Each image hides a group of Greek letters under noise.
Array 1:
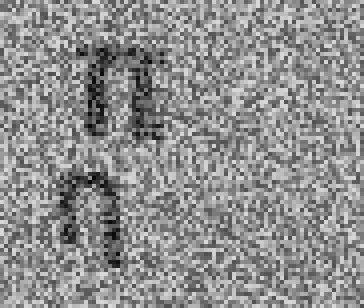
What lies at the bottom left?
eta
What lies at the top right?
nothing
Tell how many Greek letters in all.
2
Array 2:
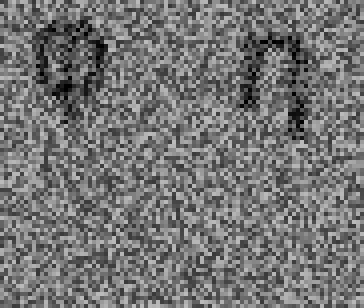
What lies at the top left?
phi
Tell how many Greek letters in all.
2
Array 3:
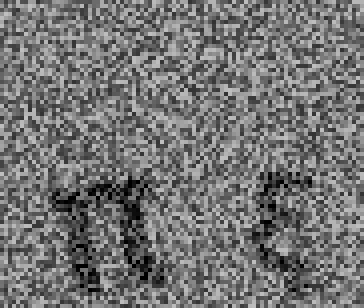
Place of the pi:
bottom left
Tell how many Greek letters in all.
2
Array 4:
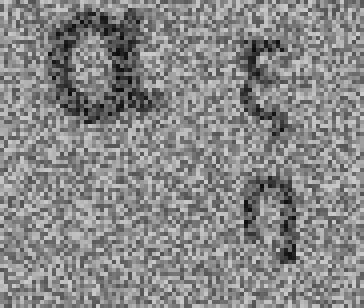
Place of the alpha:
top left
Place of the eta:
bottom right
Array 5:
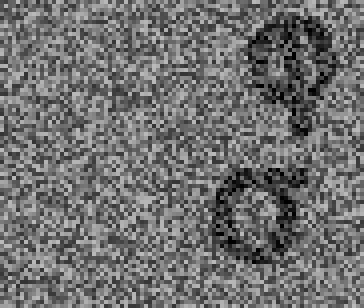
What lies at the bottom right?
sigma
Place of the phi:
top right
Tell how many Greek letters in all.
2
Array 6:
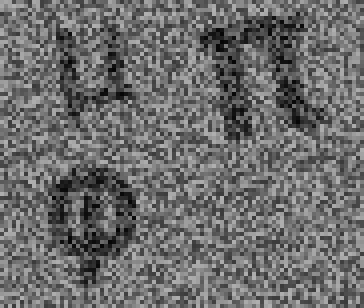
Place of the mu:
top left
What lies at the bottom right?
nothing
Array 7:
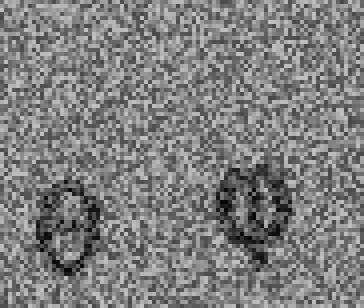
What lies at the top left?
nothing
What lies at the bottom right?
phi
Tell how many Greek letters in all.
2
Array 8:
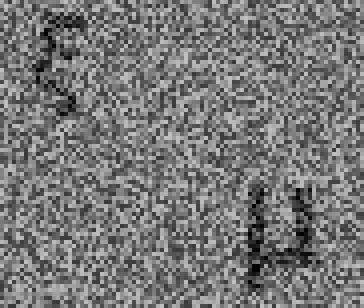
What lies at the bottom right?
mu
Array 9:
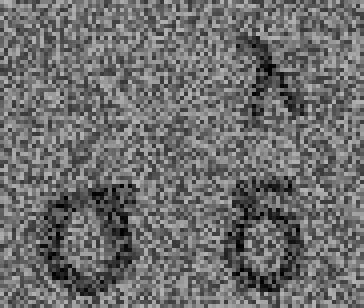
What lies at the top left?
nothing
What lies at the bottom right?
delta
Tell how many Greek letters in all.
3
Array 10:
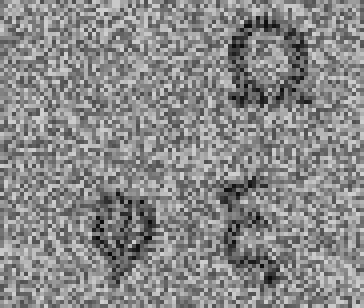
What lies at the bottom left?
phi
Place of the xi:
bottom right
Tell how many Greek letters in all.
3
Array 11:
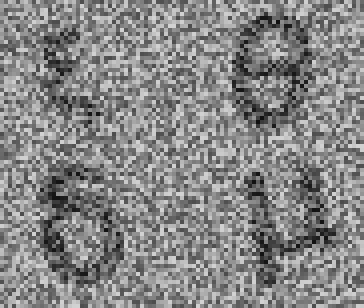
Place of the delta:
bottom left
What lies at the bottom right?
mu
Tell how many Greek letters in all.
4
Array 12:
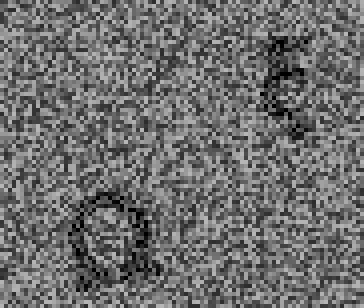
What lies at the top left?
nothing
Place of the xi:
top right
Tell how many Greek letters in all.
2
